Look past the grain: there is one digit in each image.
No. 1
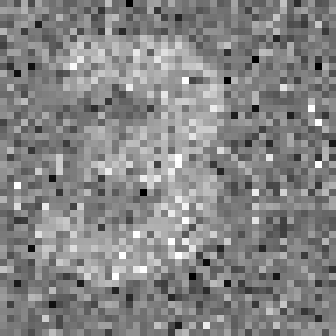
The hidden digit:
3
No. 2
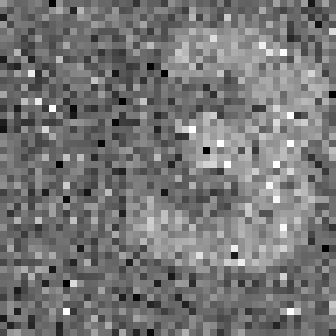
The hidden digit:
3
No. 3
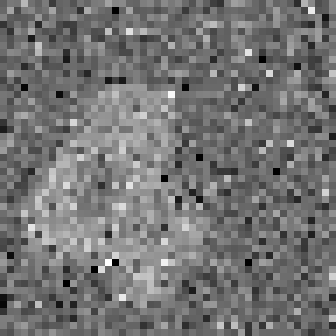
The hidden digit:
4
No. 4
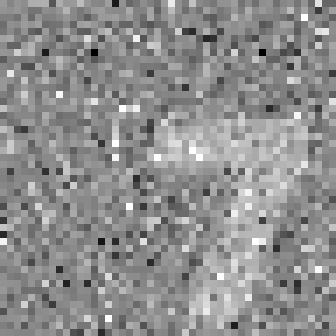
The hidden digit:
7
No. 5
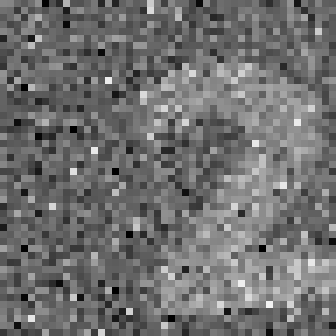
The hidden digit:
2
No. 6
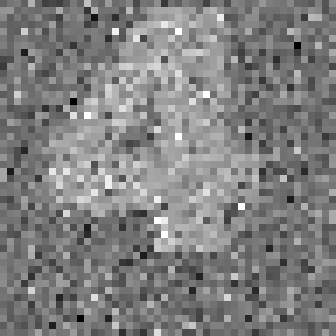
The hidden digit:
4
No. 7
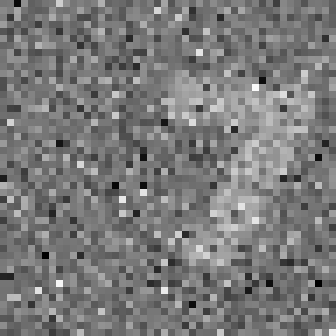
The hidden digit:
7
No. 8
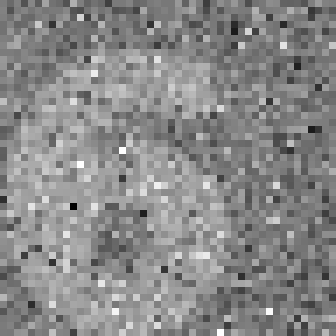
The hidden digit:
6
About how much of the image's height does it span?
nearly all
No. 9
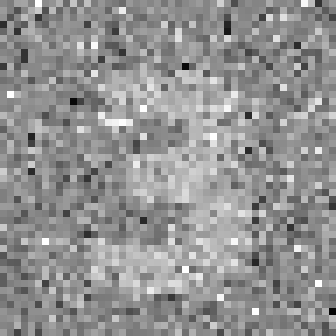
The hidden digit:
3
